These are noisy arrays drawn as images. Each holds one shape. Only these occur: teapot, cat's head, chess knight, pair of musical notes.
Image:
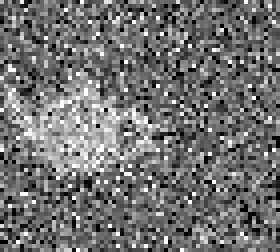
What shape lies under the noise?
teapot
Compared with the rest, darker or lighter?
lighter
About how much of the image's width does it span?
half
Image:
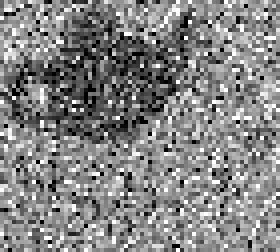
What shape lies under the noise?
teapot
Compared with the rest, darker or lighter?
darker
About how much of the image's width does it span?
two thirds
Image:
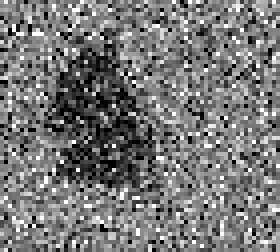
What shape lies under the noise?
chess knight
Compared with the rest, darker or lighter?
darker
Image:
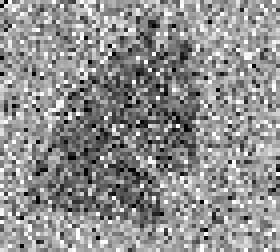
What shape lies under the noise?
chess knight
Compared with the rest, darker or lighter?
darker
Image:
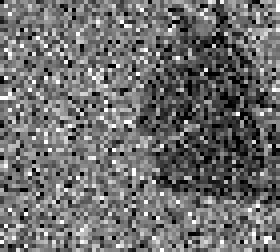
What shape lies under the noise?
chess knight
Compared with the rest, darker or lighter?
darker
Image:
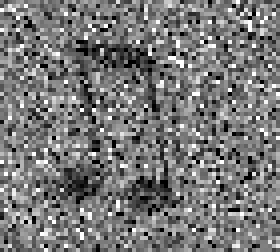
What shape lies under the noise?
pair of musical notes
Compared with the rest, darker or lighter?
darker
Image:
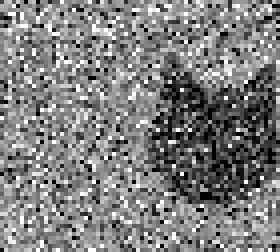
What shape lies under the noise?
cat's head
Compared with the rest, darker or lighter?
darker
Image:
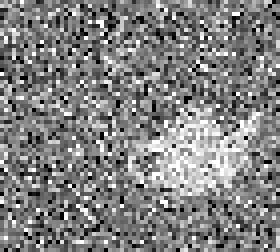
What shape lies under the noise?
teapot
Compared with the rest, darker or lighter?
lighter
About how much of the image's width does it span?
half
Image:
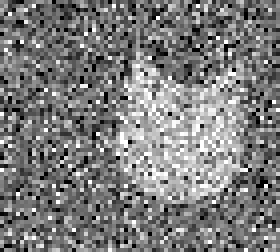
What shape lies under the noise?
cat's head
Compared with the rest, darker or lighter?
lighter
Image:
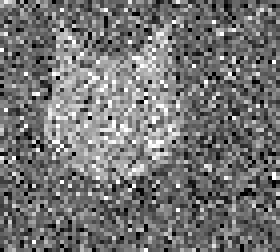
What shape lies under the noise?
cat's head
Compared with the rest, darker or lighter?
lighter
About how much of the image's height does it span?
two thirds
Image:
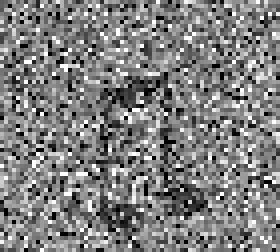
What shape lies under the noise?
pair of musical notes
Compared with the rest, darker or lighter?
darker
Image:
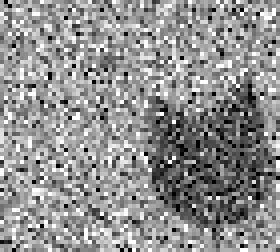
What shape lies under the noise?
cat's head
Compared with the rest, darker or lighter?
darker
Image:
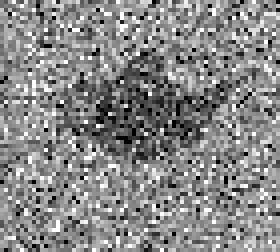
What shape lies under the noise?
teapot
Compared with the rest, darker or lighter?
darker
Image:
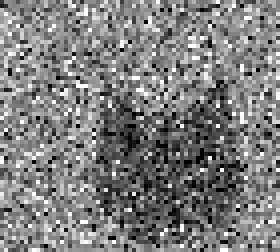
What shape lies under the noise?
cat's head
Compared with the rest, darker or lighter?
darker
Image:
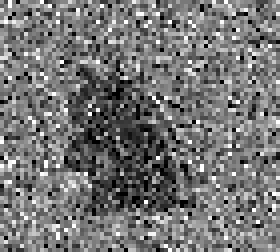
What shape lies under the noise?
chess knight
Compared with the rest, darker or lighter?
darker
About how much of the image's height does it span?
two thirds
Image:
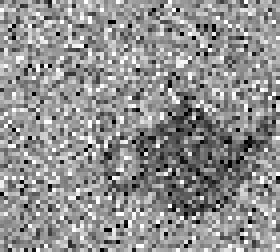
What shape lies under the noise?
teapot
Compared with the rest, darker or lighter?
darker
